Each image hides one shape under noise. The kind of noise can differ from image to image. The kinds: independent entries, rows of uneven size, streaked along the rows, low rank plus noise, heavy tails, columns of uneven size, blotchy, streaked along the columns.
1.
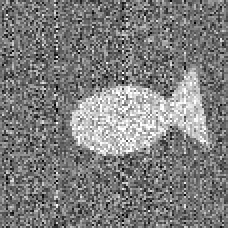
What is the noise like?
columns of uneven size
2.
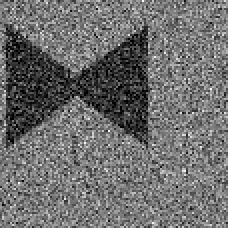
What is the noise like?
low rank plus noise
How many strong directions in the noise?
five to eight
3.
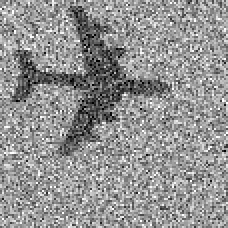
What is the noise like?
independent entries
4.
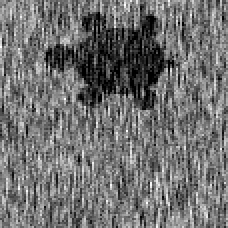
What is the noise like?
streaked along the columns
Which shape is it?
turtle
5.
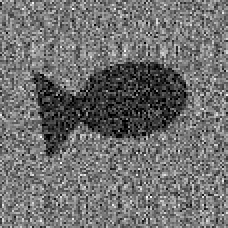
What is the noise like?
low rank plus noise
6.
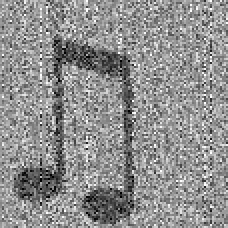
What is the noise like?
columns of uneven size
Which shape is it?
pair of musical notes
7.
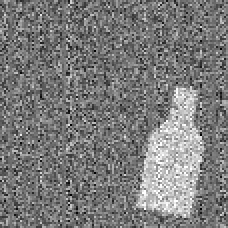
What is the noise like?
columns of uneven size
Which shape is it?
bottle
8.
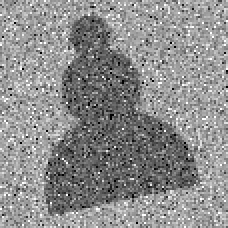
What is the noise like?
heavy tails
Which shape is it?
chess pawn
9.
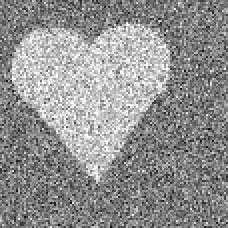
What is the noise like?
independent entries
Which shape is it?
heart
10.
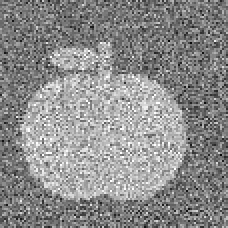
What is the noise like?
low rank plus noise
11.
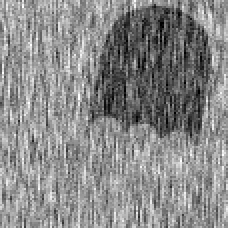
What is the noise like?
streaked along the columns
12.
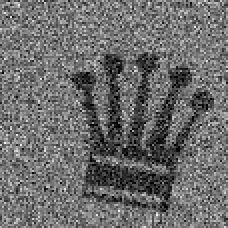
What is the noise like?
low rank plus noise
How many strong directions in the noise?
two
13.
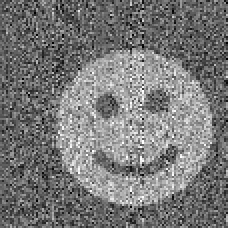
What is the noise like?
columns of uneven size
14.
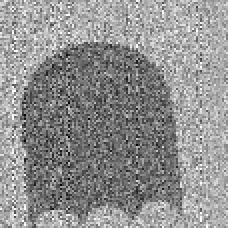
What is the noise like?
columns of uneven size
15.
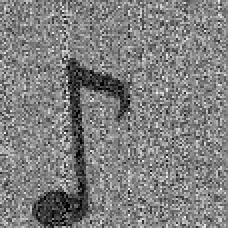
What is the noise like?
columns of uneven size
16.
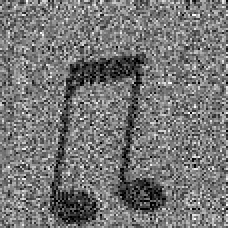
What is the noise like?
low rank plus noise
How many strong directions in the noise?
two
